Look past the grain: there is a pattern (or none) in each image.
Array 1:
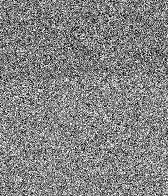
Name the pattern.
a sharp edge
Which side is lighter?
bottom
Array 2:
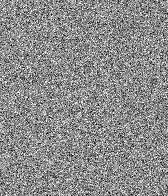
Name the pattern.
only noise
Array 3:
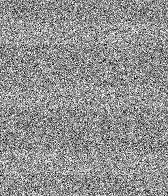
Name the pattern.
horizontal stripes
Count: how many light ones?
3
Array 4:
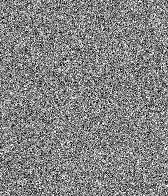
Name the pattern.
only noise
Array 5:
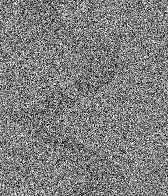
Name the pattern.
a wavy band
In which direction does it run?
top to bottom
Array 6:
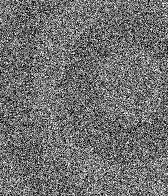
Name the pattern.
rings round one point
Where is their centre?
middle right
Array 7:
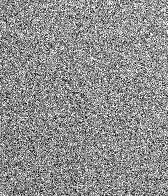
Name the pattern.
a smooth slope
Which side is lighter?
top right
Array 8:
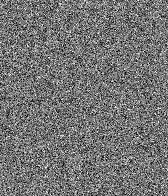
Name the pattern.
only noise
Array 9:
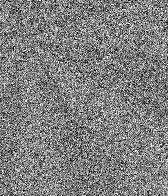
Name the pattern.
spokes from one point
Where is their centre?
top left
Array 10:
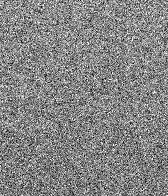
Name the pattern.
a smooth slope
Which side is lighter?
top
